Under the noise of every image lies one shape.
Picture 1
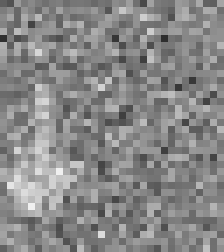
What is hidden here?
light lollipop
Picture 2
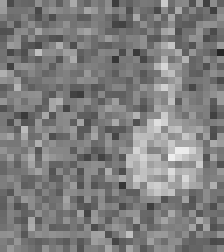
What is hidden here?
light lollipop
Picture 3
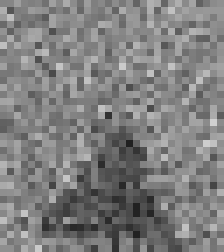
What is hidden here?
dark triangle
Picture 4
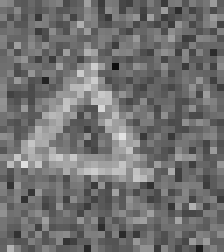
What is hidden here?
light triangle frame
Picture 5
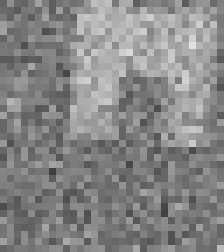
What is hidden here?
light square with a notch
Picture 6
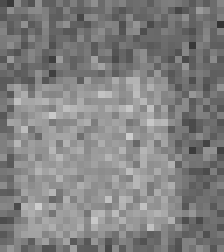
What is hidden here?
light square
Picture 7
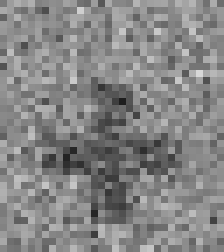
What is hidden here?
dark cross
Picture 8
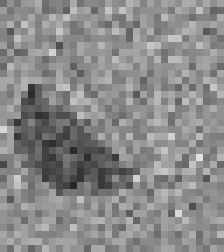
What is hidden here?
dark half disc
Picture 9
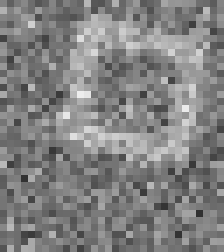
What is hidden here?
light square frame
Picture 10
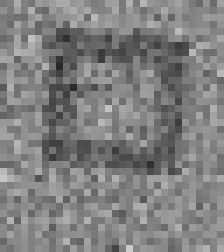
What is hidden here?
dark square frame
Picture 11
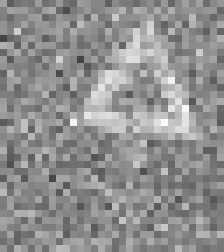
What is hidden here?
light triangle frame
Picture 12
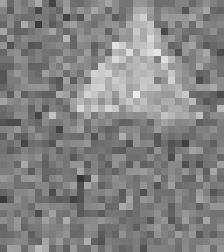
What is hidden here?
light triangle
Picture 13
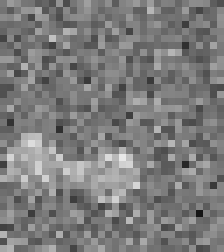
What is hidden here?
light dumbbell
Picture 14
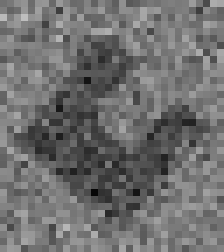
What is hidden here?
dark square with a notch
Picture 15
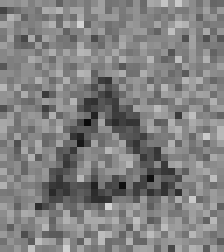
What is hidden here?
dark triangle frame
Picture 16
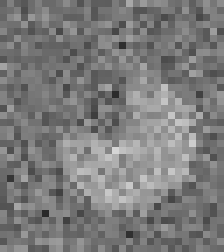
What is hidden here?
light disc with a wedge cut out
